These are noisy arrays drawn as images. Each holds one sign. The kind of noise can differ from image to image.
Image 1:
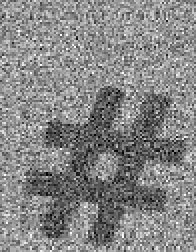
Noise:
low rank plus noise
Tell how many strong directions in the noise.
five to eight
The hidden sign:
hash sign
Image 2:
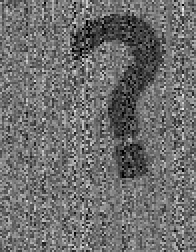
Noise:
columns of uneven size
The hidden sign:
question mark
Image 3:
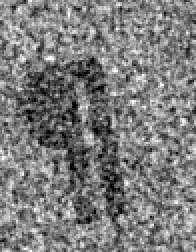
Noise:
blotchy
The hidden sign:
pilcrow
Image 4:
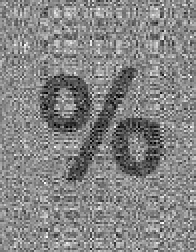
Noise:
low rank plus noise
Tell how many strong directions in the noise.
one
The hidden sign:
percent sign
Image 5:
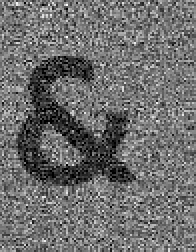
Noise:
low rank plus noise
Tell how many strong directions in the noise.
five to eight
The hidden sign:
ampersand
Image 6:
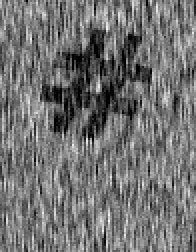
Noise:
streaked along the columns
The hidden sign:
hash sign
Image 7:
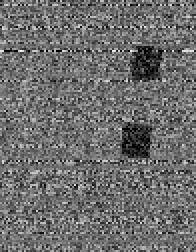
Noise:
rows of uneven size
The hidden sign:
colon
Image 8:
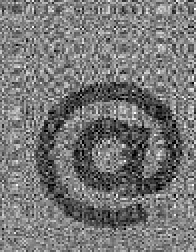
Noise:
low rank plus noise
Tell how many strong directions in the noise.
one
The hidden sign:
at sign
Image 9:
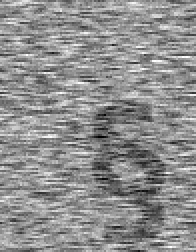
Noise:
streaked along the rows
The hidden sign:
section sign
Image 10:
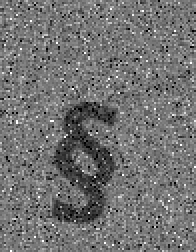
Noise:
heavy tails
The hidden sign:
section sign
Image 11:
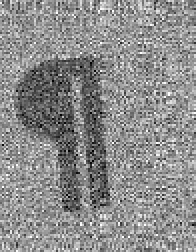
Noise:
low rank plus noise
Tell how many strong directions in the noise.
two
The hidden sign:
pilcrow
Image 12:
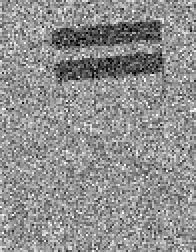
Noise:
independent entries
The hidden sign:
equals sign
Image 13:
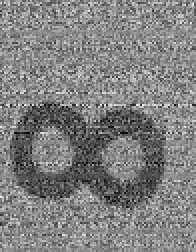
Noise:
rows of uneven size
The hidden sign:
infinity sign
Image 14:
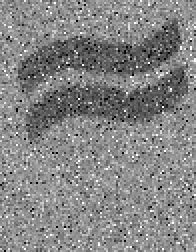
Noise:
heavy tails
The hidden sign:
approximately sign
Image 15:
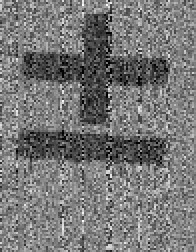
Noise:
columns of uneven size
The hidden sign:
plus-minus sign
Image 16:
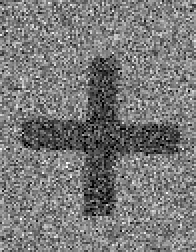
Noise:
independent entries
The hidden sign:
plus sign
